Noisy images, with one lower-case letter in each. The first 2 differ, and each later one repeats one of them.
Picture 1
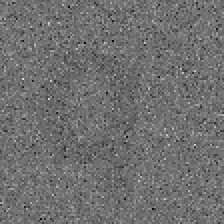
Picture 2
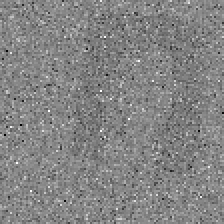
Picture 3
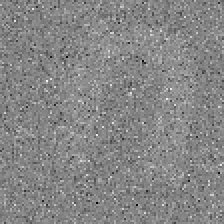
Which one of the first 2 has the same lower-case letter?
2
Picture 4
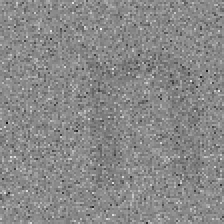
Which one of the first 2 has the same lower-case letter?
2
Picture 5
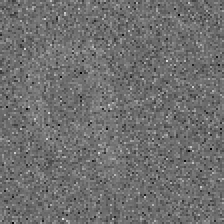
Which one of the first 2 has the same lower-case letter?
1
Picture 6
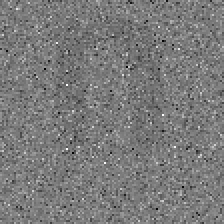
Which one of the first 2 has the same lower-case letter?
2
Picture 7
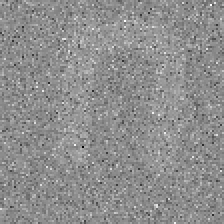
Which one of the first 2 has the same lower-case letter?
2
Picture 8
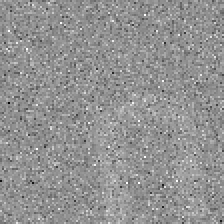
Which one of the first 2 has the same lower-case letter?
2
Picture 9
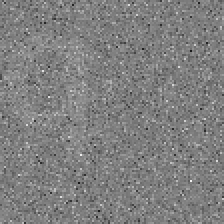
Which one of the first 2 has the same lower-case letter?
1
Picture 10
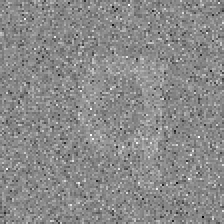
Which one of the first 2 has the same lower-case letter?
1
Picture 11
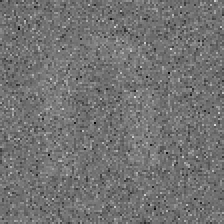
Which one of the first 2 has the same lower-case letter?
2
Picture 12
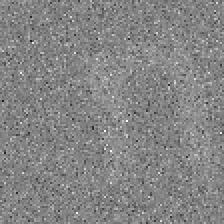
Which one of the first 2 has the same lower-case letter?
2
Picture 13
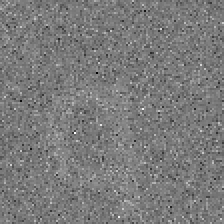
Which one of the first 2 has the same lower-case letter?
1
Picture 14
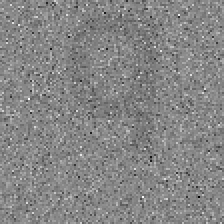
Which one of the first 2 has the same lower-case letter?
1
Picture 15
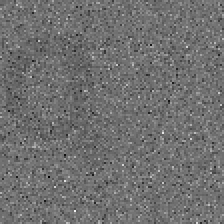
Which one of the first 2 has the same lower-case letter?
1
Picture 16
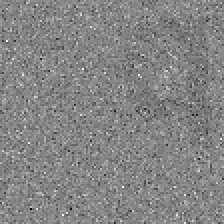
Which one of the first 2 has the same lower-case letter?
1
